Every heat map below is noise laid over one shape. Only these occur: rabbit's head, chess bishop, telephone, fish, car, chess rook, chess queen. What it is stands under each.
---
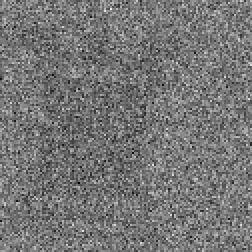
dark chess rook
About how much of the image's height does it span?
nearly all
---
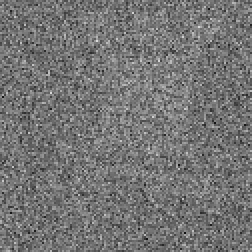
light chess rook
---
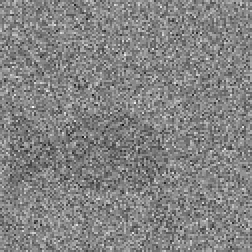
dark fish
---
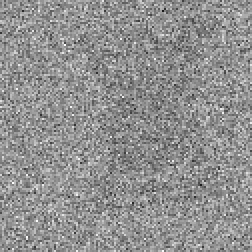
dark chess rook
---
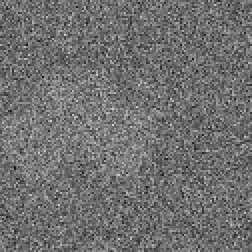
light car
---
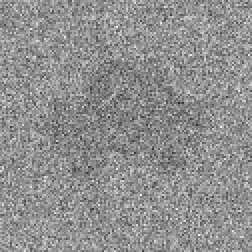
dark car
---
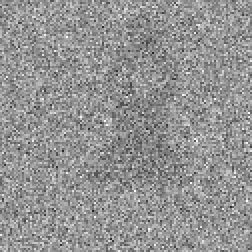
dark chess bishop
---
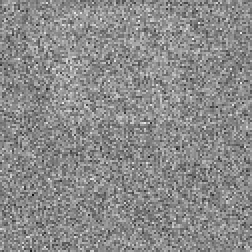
light telephone
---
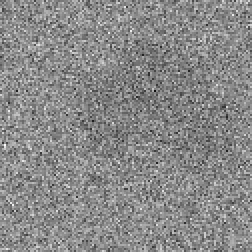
dark car
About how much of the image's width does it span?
two thirds
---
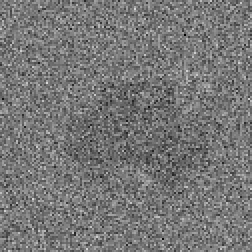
dark car
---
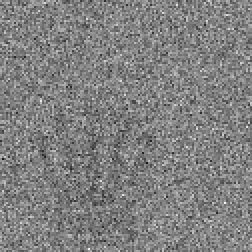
dark chess queen
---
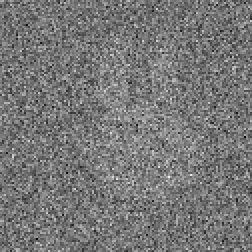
light rabbit's head
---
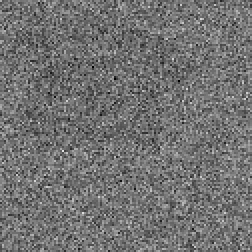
dark telephone
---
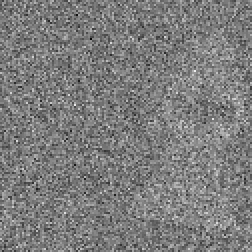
light chess bishop
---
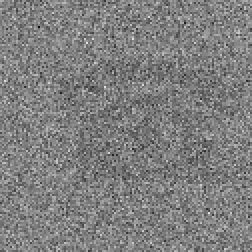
dark telephone
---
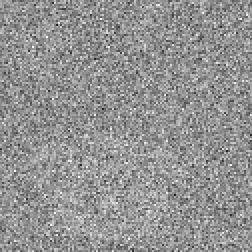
light telephone
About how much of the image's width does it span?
two thirds
